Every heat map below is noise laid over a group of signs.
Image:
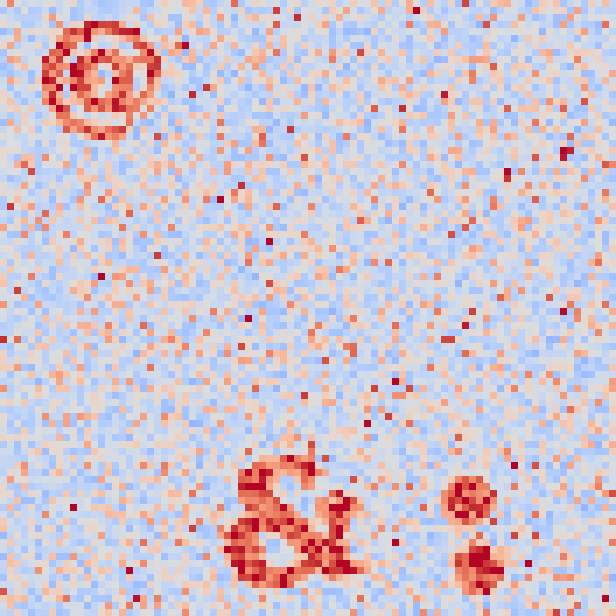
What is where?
top left: at sign; bottom middle: ampersand; bottom right: colon
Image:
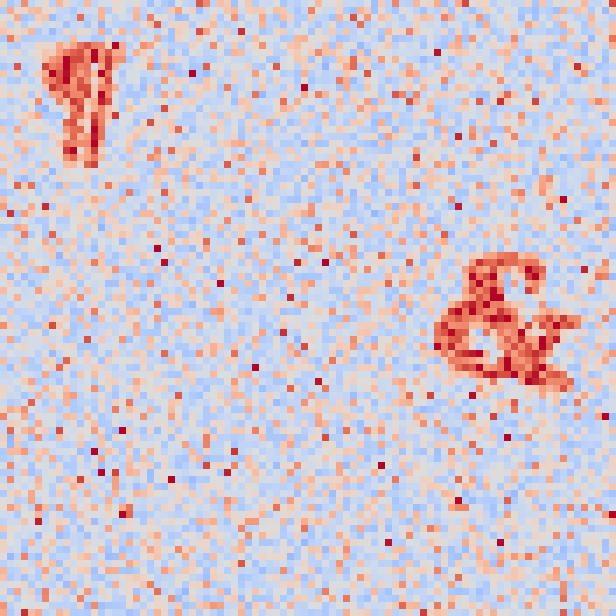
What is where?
top left: pilcrow; middle right: ampersand
